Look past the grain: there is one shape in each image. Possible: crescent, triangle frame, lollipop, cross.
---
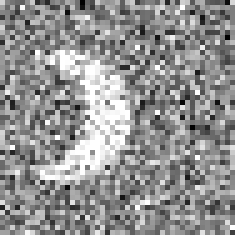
light crescent
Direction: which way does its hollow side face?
left
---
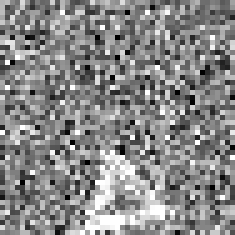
light triangle frame, bottom middle
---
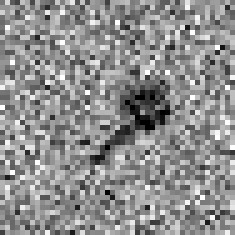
dark lollipop, centre
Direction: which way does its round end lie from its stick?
up and right
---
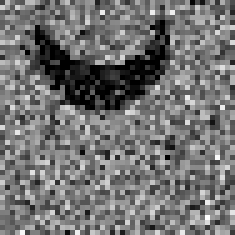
dark crescent
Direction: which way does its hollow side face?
up
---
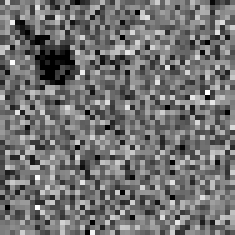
dark lollipop, top left
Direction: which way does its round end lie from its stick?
down and right
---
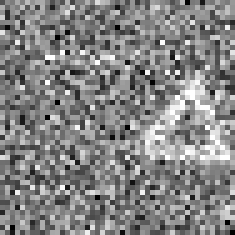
light triangle frame, middle right
